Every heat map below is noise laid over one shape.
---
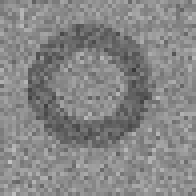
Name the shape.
ring
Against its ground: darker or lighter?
darker
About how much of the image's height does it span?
two thirds
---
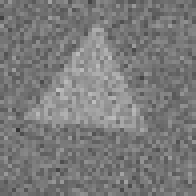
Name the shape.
triangle
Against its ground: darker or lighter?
lighter
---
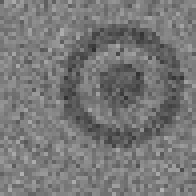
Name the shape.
bullseye
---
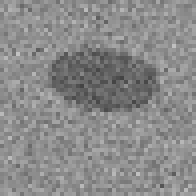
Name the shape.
ellipse
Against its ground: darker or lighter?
darker
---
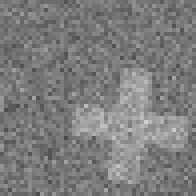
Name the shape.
cross
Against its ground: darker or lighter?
lighter
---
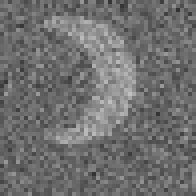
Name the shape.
crescent
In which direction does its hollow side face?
left
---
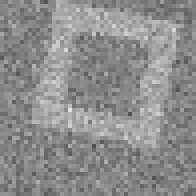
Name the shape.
square frame
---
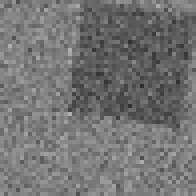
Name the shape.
square
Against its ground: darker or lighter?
darker
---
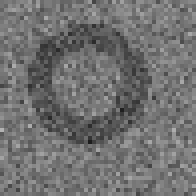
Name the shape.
ring
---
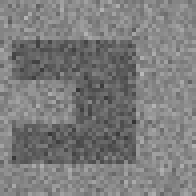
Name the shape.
square with a notch
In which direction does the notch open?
left
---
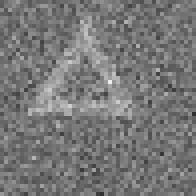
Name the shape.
triangle frame
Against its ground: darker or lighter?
lighter
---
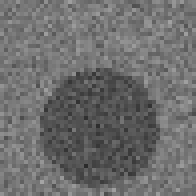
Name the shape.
disc
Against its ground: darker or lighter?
darker
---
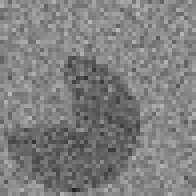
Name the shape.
disc with a wedge cut out
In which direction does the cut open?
up and left
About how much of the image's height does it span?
two thirds
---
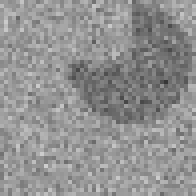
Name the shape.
disc with a wedge cut out
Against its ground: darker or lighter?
darker
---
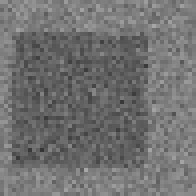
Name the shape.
square
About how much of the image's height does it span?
two thirds
